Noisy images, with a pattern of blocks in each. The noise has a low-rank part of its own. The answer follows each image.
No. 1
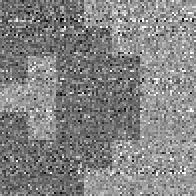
top and bottom mirror each other
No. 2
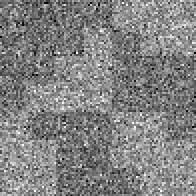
mirrored about the diagonal from the top left
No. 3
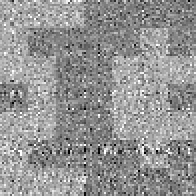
top and bottom mirror each other
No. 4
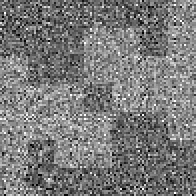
the same after a half turn
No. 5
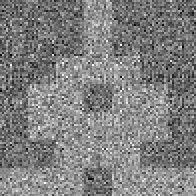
left and right mirror each other
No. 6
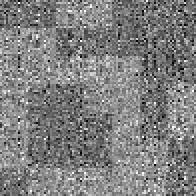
mirrored about the diagonal from the bottom left
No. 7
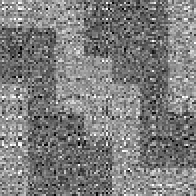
the same after a half turn
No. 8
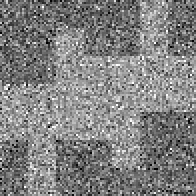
the same after a half turn
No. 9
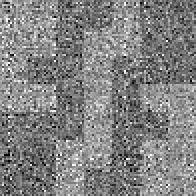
the same after a half turn
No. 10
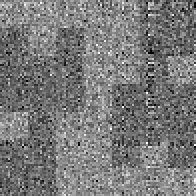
the same after a half turn
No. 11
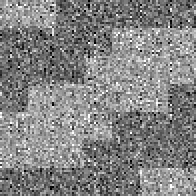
the same after a half turn
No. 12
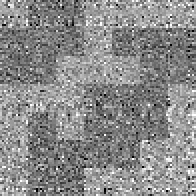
mirrored about the diagonal from the top left
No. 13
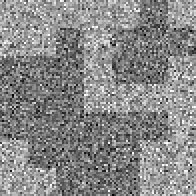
mirrored about the diagonal from the bottom left
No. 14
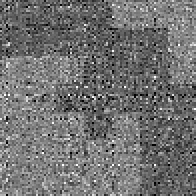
mirrored about the diagonal from the bottom left
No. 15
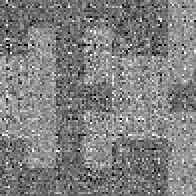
top and bottom mirror each other
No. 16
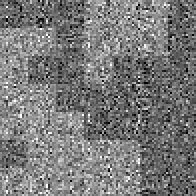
no symmetry
